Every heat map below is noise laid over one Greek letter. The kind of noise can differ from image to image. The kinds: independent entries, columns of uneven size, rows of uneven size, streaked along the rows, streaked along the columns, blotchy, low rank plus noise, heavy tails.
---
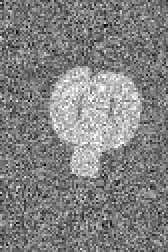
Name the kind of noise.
low rank plus noise
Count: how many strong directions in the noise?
five to eight
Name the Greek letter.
phi
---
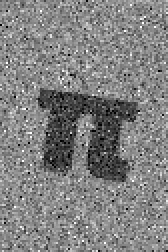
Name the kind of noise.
heavy tails
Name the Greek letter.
pi
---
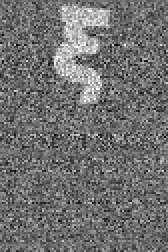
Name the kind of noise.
rows of uneven size
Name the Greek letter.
xi
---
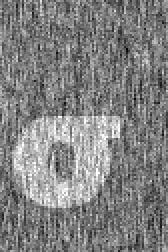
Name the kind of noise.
streaked along the columns
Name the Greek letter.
sigma
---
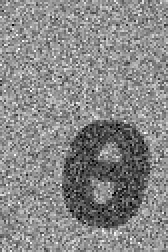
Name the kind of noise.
independent entries
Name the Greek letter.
theta
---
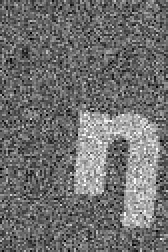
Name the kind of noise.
low rank plus noise
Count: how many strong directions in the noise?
five to eight
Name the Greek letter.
eta
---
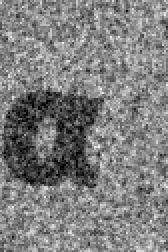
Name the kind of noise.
blotchy
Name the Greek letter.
alpha
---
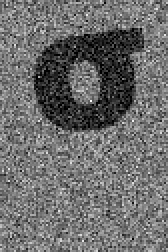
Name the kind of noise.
low rank plus noise
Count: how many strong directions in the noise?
one
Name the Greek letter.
sigma
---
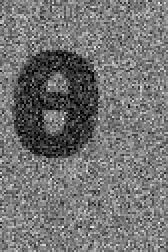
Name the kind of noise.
low rank plus noise
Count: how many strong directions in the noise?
three or four
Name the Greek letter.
theta
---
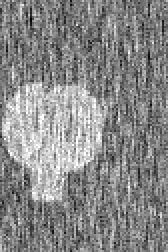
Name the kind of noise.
streaked along the columns
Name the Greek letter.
phi
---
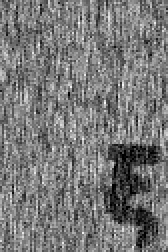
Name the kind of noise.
streaked along the columns
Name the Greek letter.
xi
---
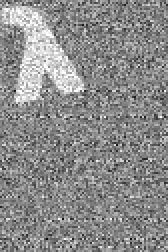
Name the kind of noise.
rows of uneven size
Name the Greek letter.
lambda
